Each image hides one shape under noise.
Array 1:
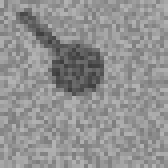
dark lollipop
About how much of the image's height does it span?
half
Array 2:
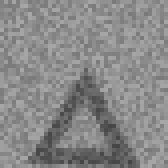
dark triangle frame
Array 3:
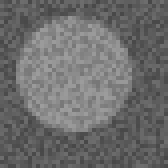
light disc
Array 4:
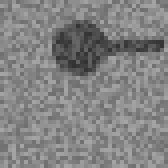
dark lollipop
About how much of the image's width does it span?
two thirds
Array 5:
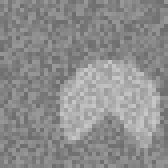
light disc with a wedge cut out
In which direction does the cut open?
down
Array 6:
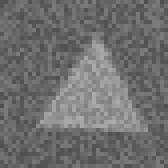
light triangle
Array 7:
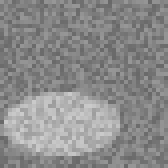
light ellipse
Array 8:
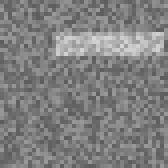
light bar
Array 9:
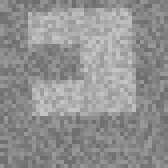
light square with a notch
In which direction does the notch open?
left
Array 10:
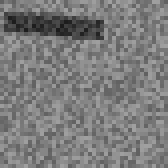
dark bar
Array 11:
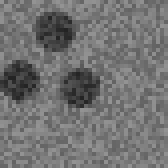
dark three dots
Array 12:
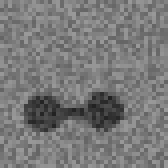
dark dumbbell
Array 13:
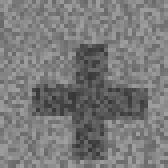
dark cross
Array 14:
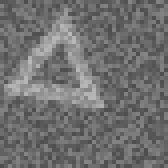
light triangle frame
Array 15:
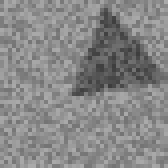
dark triangle
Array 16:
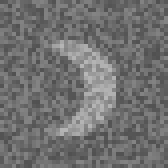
light crescent
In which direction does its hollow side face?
left
